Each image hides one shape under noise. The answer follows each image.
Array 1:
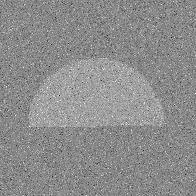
half disc
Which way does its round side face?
up
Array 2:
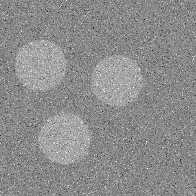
three dots
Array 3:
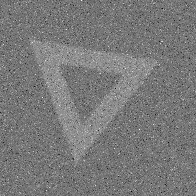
triangle frame
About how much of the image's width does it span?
two thirds
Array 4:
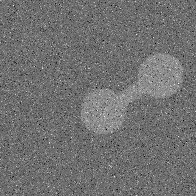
dumbbell
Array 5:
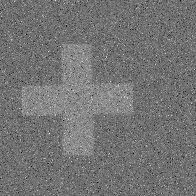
cross
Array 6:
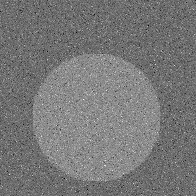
disc
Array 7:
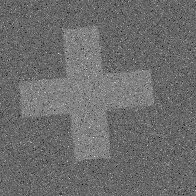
cross
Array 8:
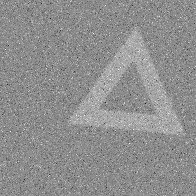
triangle frame
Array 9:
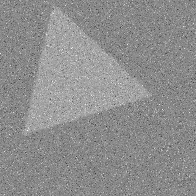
triangle
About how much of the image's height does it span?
two thirds
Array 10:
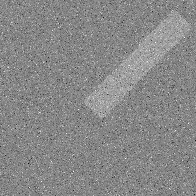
bar
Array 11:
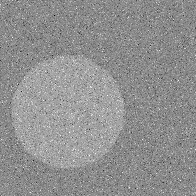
disc
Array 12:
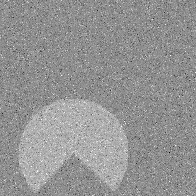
disc with a wedge cut out
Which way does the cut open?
down
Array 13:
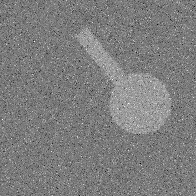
lollipop
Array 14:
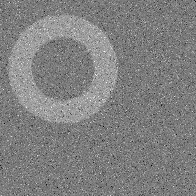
ring
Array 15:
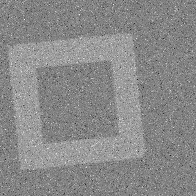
square frame
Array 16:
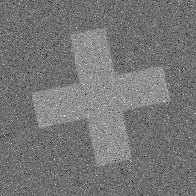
cross
